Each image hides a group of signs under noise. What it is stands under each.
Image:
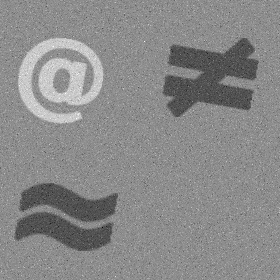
top left: light at sign; top right: dark not-equal sign; bottom left: dark approximately sign
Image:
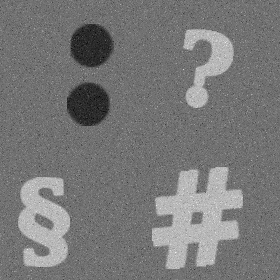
top left: dark colon; top right: light question mark; bottom left: light section sign; bottom right: light hash sign
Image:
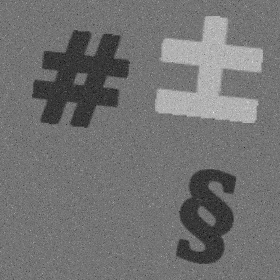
top left: dark hash sign; top right: light plus-minus sign; bottom right: dark section sign
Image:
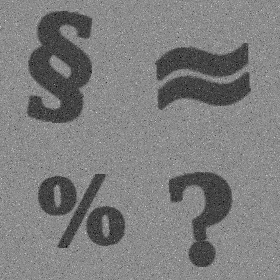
top left: dark section sign; top right: dark approximately sign; bottom left: dark percent sign; bottom right: dark question mark
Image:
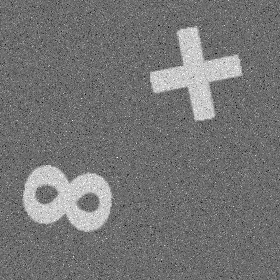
top right: light plus sign; bottom left: light infinity sign
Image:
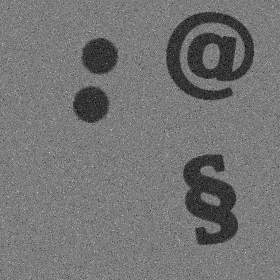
top left: dark colon; top right: dark at sign; bottom right: dark section sign
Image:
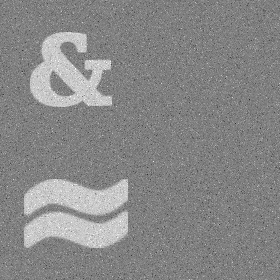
top left: light ampersand; bottom left: light approximately sign
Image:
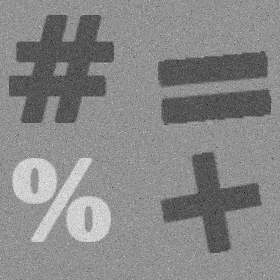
top left: dark hash sign; top right: dark equals sign; bottom left: light percent sign; bottom right: dark plus sign
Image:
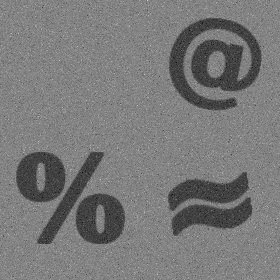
top right: dark at sign; bottom left: dark percent sign; bottom right: dark approximately sign
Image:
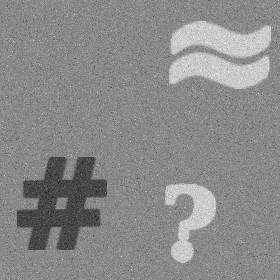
top right: light approximately sign; bottom left: dark hash sign; bottom right: light question mark
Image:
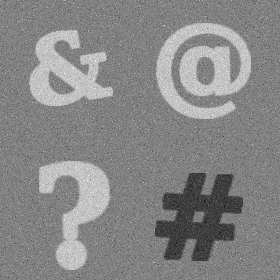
top left: light ampersand; top right: light at sign; bottom left: light question mark; bottom right: dark hash sign
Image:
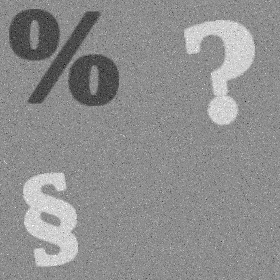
top left: dark percent sign; top right: light question mark; bottom left: light section sign
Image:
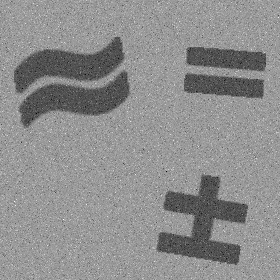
top left: dark approximately sign; top right: dark equals sign; bottom right: dark plus-minus sign
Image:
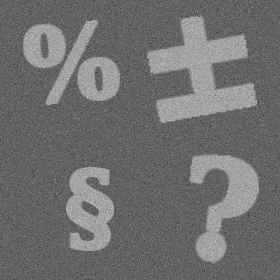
top left: light percent sign; top right: light plus-minus sign; bottom left: light section sign; bottom right: light question mark
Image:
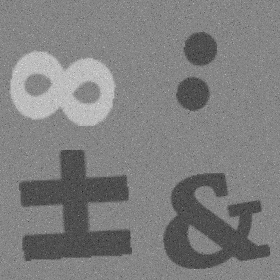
top left: light infinity sign; top right: dark colon; bottom left: dark plus-minus sign; bottom right: dark ampersand
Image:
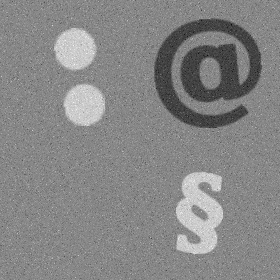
top left: light colon; top right: dark at sign; bottom right: light section sign
